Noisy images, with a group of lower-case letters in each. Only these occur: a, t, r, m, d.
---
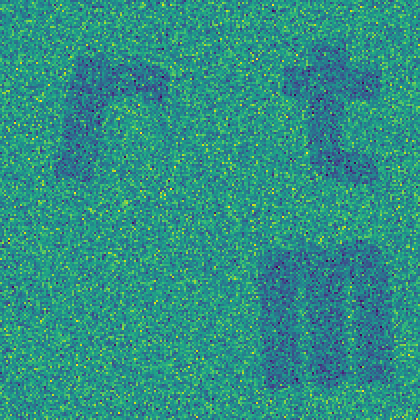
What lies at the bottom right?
m
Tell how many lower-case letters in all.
3
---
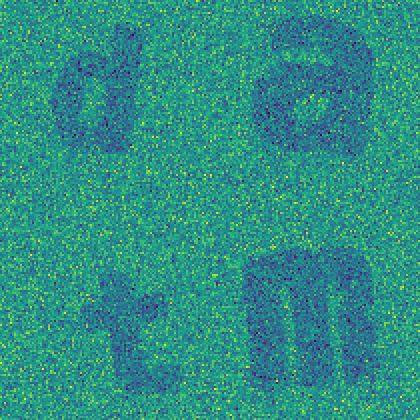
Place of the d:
top left
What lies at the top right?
a
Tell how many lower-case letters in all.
4
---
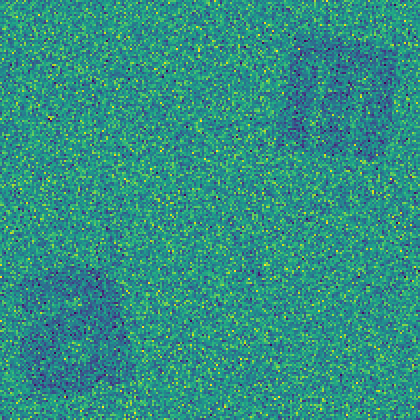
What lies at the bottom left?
a
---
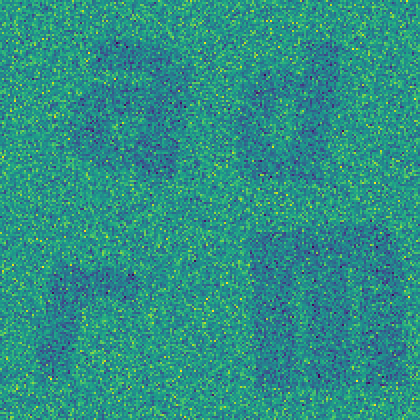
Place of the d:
top right
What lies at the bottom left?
r
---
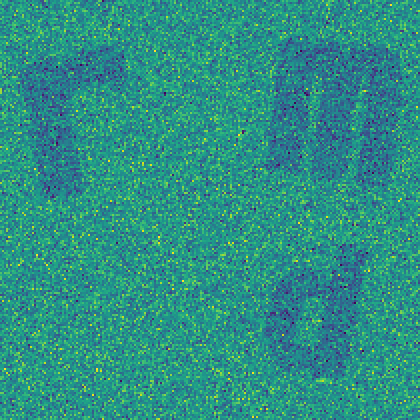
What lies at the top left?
r
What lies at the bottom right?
d
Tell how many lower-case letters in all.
3
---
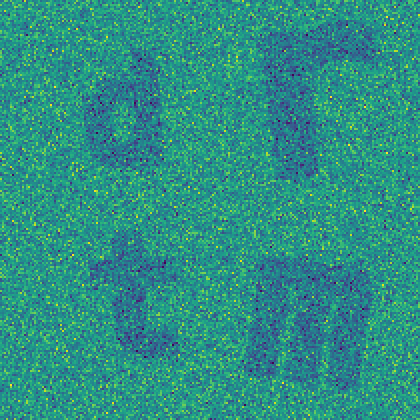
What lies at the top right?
r
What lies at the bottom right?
m
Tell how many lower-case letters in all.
4
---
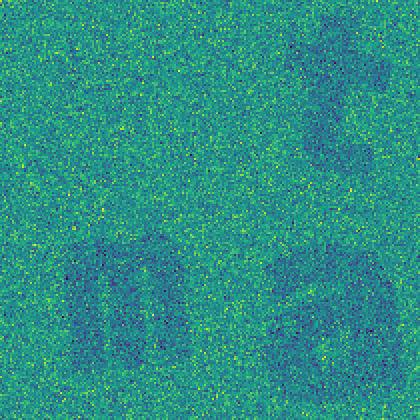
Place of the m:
bottom left
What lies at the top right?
t
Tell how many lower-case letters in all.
3
